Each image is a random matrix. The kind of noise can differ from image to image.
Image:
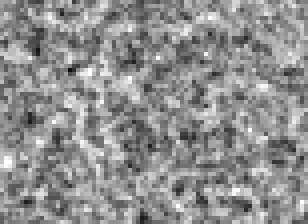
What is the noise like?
blotchy
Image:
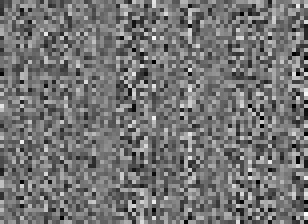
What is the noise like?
columns of uneven size
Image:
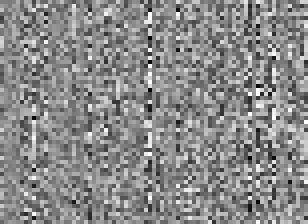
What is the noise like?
columns of uneven size
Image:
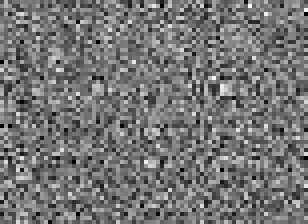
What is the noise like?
low rank plus noise
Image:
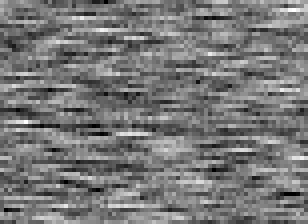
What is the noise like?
streaked along the rows
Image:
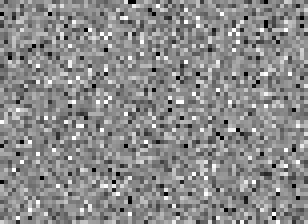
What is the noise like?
heavy tails
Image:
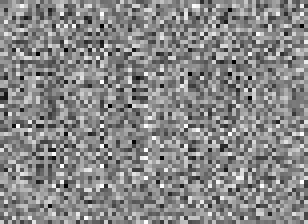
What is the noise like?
low rank plus noise
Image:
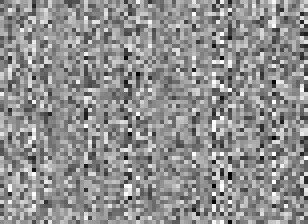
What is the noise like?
columns of uneven size
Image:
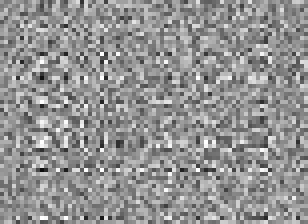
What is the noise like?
low rank plus noise
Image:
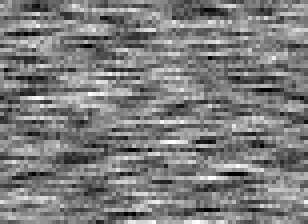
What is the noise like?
streaked along the rows
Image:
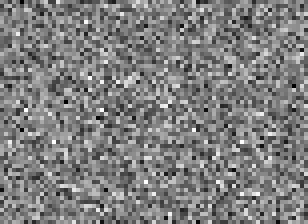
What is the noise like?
independent entries
